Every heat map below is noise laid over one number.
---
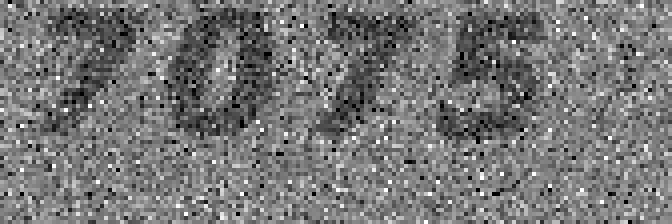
7075
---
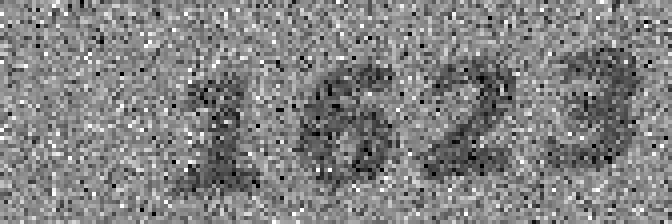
1623
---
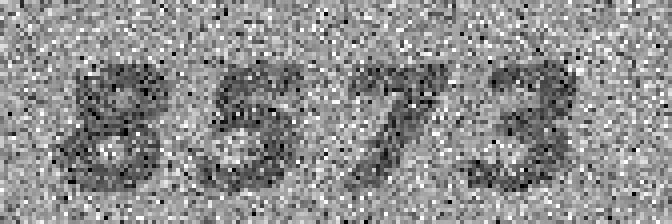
8573
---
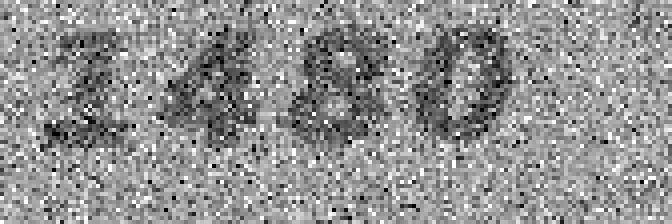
1480
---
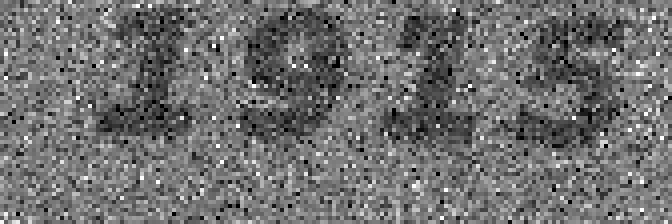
1915
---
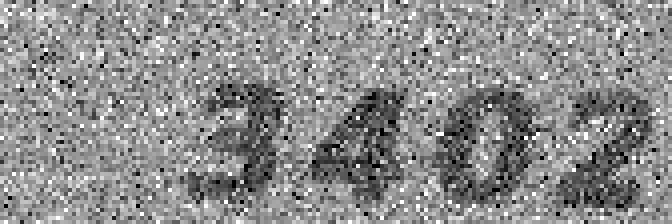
3402
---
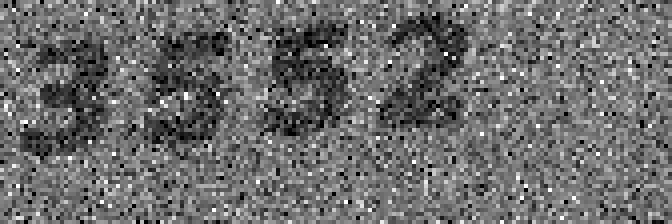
3552
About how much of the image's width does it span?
two thirds
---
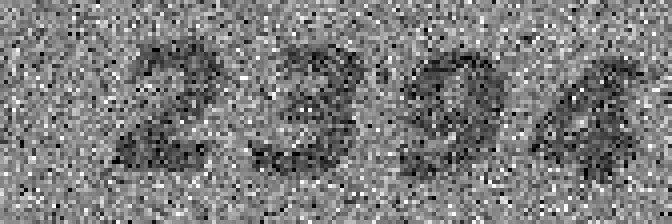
2394
